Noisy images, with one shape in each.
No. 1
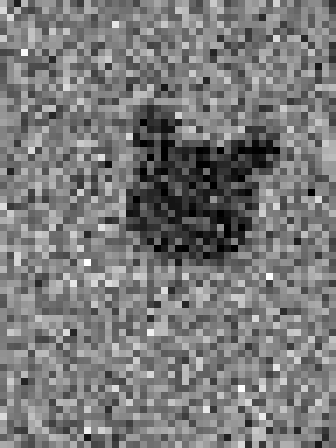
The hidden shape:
bear's head
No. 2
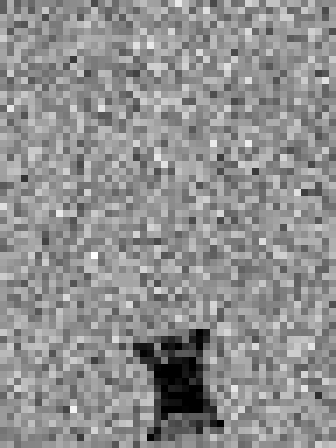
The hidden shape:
chess rook
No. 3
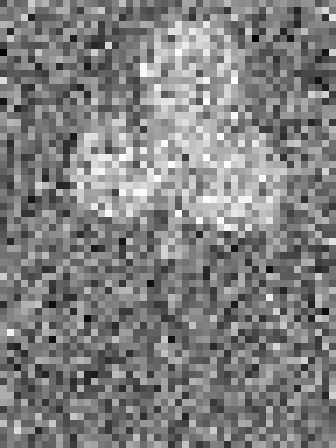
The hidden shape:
club
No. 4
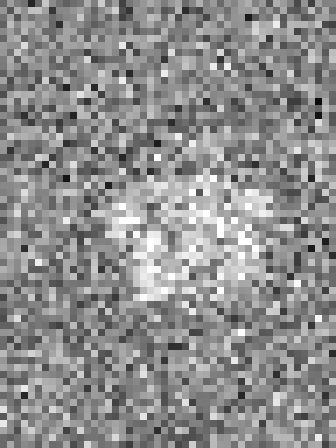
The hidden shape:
telephone
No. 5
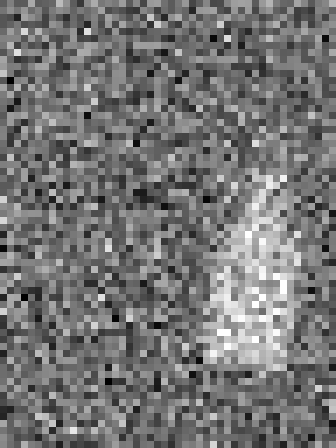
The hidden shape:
bottle
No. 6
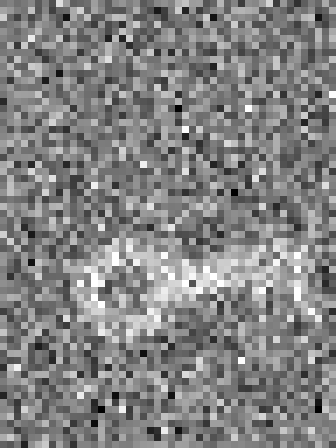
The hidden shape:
key
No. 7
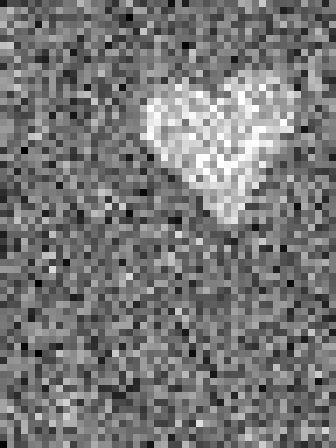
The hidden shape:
heart
